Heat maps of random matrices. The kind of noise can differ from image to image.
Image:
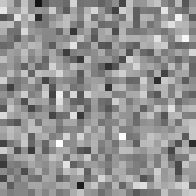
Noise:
independent entries
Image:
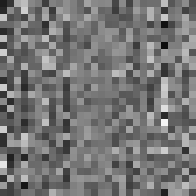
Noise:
columns of uneven size
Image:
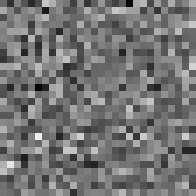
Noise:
low rank plus noise
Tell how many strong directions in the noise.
five to eight
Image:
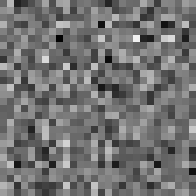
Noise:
low rank plus noise
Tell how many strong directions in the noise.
three or four
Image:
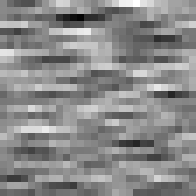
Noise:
streaked along the rows
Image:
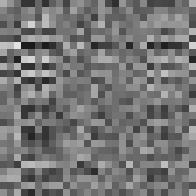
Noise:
low rank plus noise
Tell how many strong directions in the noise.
one
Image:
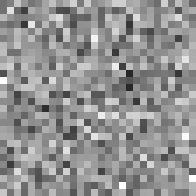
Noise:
independent entries
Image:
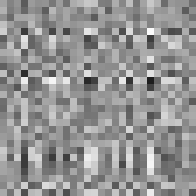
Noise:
low rank plus noise
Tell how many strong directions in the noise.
one
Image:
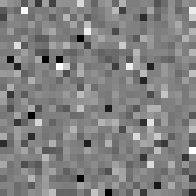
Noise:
heavy tails
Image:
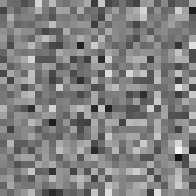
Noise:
low rank plus noise
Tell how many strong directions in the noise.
two
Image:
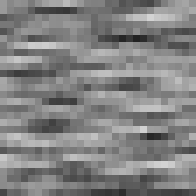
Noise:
streaked along the rows
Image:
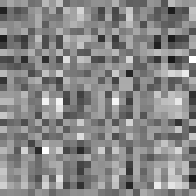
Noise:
low rank plus noise
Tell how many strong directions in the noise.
one
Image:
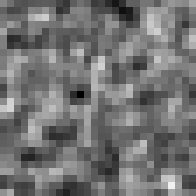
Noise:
blotchy
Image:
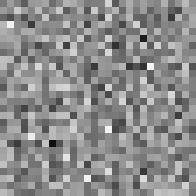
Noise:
low rank plus noise
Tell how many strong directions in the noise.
five to eight
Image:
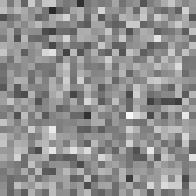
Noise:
low rank plus noise
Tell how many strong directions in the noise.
five to eight
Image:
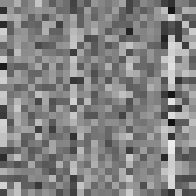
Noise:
columns of uneven size
